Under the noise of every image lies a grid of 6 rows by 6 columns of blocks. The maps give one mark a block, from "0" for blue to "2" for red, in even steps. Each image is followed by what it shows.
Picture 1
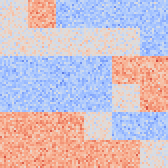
1 2 0 0 0 0
1 1 1 1 1 0
0 0 0 0 2 2
0 0 0 0 1 2
2 2 2 1 0 0
2 2 2 2 2 1
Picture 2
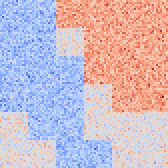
0 0 2 2 2 2
0 0 1 2 2 2
0 0 0 2 2 2
0 0 0 1 2 2
1 0 0 1 1 1
1 1 0 0 1 1
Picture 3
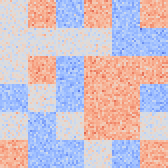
1 2 0 2 0 2
1 1 1 1 0 0
1 2 0 2 2 2
0 1 0 2 2 0
1 0 1 2 2 1
2 0 0 1 0 2
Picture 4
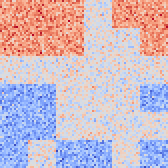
2 2 2 1 2 2
2 2 2 1 1 2
1 1 1 1 1 1
0 0 1 1 1 0
0 0 1 1 1 1
0 1 0 0 1 0
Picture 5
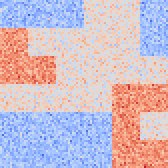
0 0 0 1 1 0
2 1 1 1 1 0
2 2 1 1 1 1
1 1 1 1 2 2
0 0 0 0 2 1
0 0 0 0 2 2
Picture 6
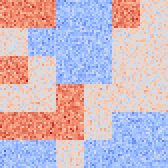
2 2 0 0 2 1
1 0 0 0 1 1
2 1 0 0 1 1
1 1 2 1 1 1
2 2 2 1 0 0
0 0 1 0 0 0
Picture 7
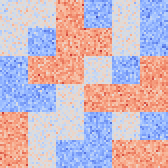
1 1 2 0 1 0
1 0 2 2 1 0
0 2 2 1 0 2
0 0 1 2 2 2
2 1 1 0 1 0
2 1 0 0 2 2
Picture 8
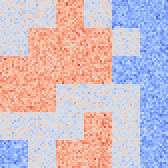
1 1 2 1 0 0
1 2 2 2 1 0
2 2 2 2 0 0
2 2 1 1 1 0
1 1 1 2 1 0
0 1 2 2 1 0
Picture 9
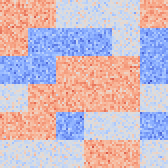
2 2 1 1 1 2
2 0 0 0 1 0
0 0 2 2 2 0
1 2 2 2 2 1
2 2 0 1 1 0
1 1 1 2 2 1
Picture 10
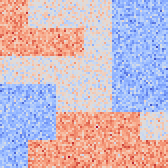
2 1 1 1 0 0
2 2 2 1 0 0
1 1 1 1 0 0
0 0 1 1 0 0
0 0 2 2 2 1
0 2 2 2 2 2
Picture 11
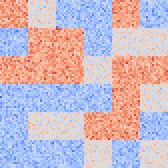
2 1 0 0 2 0
0 2 2 0 1 1
2 2 2 1 2 2
0 0 0 0 2 1
0 1 1 2 2 0
0 0 0 1 0 1
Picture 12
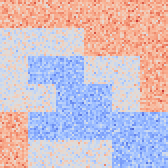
2 2 2 2 2 2
1 1 1 2 2 2
1 0 0 1 1 2
1 1 0 0 1 2
2 0 0 0 0 0
2 1 1 1 0 0
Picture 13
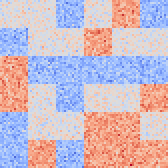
1 1 0 1 2 0
0 1 1 2 1 1
2 0 0 0 0 0
2 1 0 1 1 2
0 1 1 2 2 1
0 2 0 2 2 2
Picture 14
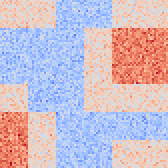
1 1 0 0 1 1
0 0 0 1 2 2
0 0 0 1 2 2
1 0 0 1 1 1
2 1 0 0 0 0
2 1 0 0 1 1
